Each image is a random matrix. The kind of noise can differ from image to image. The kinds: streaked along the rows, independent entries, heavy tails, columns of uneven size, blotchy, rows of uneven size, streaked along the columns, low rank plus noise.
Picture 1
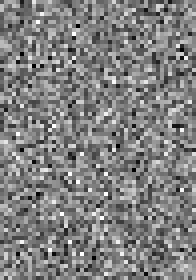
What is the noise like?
independent entries
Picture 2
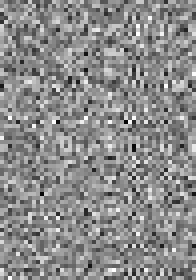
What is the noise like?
low rank plus noise
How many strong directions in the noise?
one
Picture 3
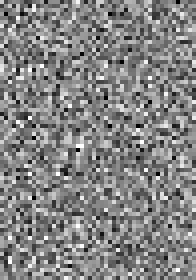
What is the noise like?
low rank plus noise
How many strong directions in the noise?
five to eight
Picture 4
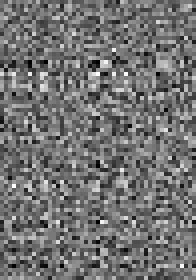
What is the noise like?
low rank plus noise
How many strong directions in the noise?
one
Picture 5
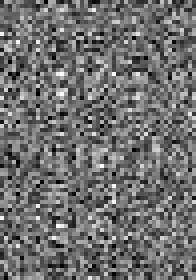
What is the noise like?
low rank plus noise
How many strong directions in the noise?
three or four
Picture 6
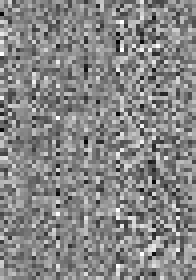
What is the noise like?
columns of uneven size
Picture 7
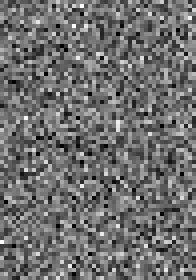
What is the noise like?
independent entries
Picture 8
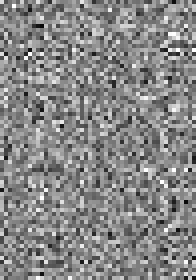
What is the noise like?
low rank plus noise
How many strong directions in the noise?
one
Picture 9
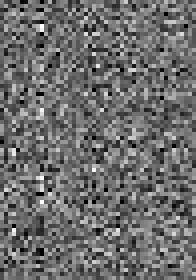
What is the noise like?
low rank plus noise
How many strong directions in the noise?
two
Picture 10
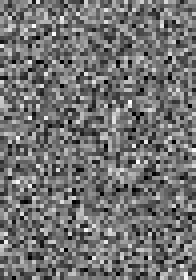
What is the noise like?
independent entries
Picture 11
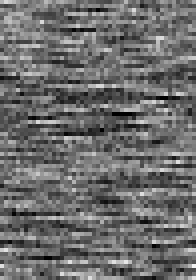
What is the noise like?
streaked along the rows
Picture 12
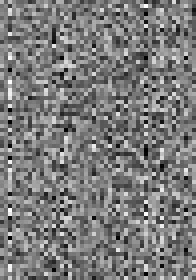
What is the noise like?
columns of uneven size
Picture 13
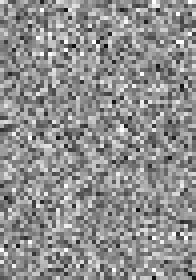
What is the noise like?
independent entries
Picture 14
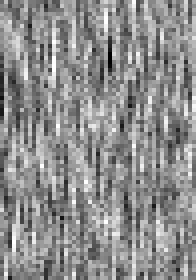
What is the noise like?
streaked along the columns
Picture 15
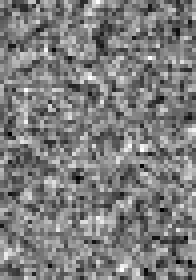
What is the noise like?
blotchy
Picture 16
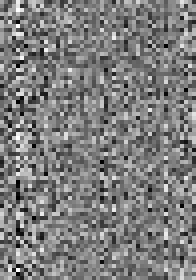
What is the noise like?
columns of uneven size
